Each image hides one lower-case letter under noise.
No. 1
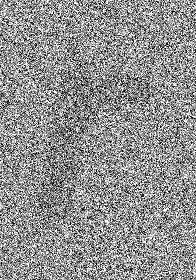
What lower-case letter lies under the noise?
r
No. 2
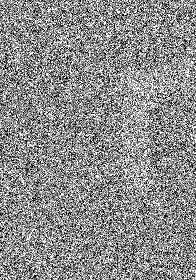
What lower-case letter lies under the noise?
r
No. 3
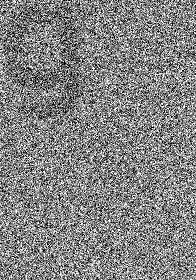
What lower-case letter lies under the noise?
g
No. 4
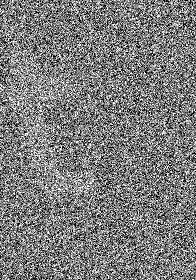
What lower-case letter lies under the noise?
t
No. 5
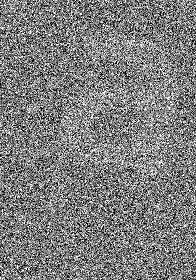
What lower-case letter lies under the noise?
a
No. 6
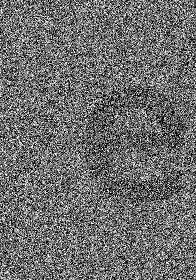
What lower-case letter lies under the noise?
e
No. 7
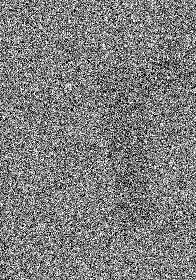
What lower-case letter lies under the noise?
r
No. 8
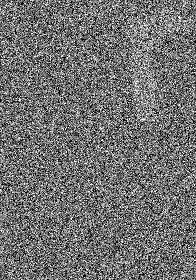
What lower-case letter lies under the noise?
r
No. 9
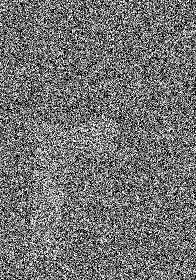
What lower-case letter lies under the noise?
r
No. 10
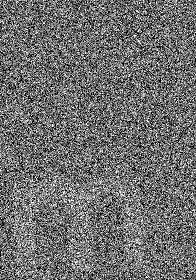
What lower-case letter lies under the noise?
m
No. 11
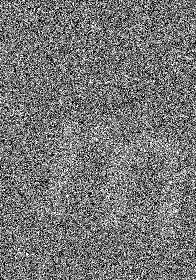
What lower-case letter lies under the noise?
m
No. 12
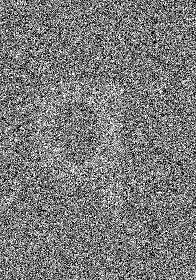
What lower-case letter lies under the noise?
q
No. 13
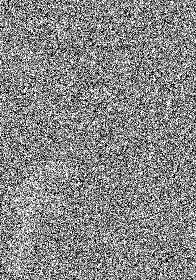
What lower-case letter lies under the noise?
f
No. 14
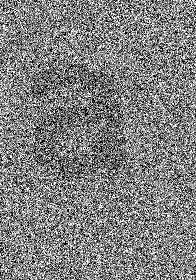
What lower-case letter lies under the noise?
a
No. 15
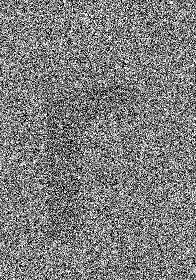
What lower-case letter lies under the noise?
r
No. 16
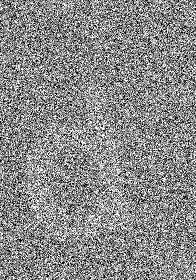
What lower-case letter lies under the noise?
d
